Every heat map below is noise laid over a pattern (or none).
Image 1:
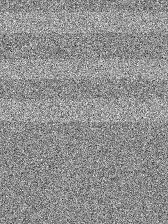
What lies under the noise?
bands of rows
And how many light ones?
3
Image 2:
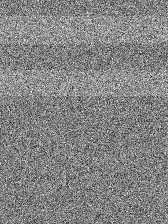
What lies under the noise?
bands of rows
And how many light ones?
2
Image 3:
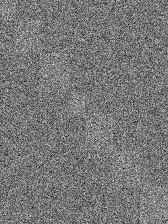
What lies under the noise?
blocks along the diagonal
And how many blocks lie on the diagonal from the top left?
7
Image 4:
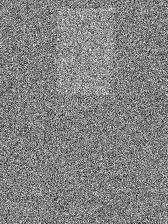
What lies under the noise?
one block
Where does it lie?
top middle
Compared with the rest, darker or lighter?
lighter
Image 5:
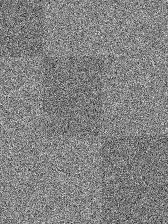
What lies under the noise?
blocks along the diagonal
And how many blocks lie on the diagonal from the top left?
3
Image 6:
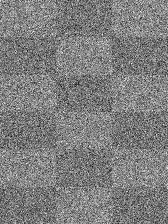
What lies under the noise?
a checkerboard
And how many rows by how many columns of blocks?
6 by 3
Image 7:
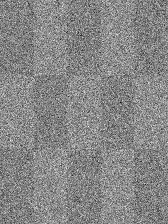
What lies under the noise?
a checkerboard
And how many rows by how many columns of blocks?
3 by 5
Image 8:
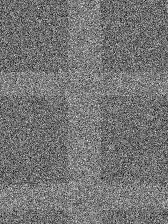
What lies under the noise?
bands of rows crossing bands of columns
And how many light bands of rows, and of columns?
2 and 1
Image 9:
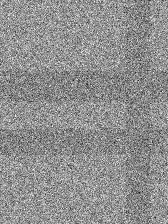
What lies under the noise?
bands of rows crossing bands of columns
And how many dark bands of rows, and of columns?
2 and 1
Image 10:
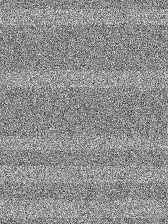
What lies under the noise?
bands of rows
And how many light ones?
5
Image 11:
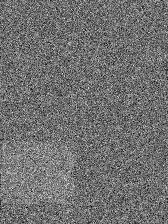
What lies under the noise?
one block
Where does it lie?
bottom left
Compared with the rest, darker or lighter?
lighter
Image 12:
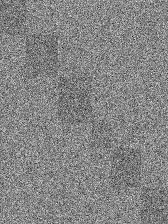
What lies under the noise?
blocks along the diagonal
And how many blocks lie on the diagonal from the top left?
6
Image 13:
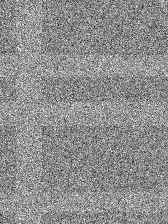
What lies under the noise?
bands of rows crossing bands of columns
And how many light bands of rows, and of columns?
3 and 1
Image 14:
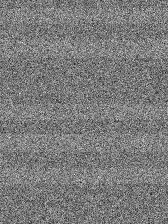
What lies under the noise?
bands of rows
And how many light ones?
5
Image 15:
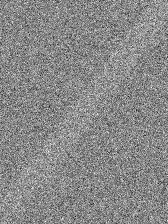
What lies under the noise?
a diagonal band
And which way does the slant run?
bottom left to top right
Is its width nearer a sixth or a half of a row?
a sixth
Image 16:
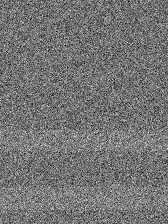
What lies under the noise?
bands of rows
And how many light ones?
2
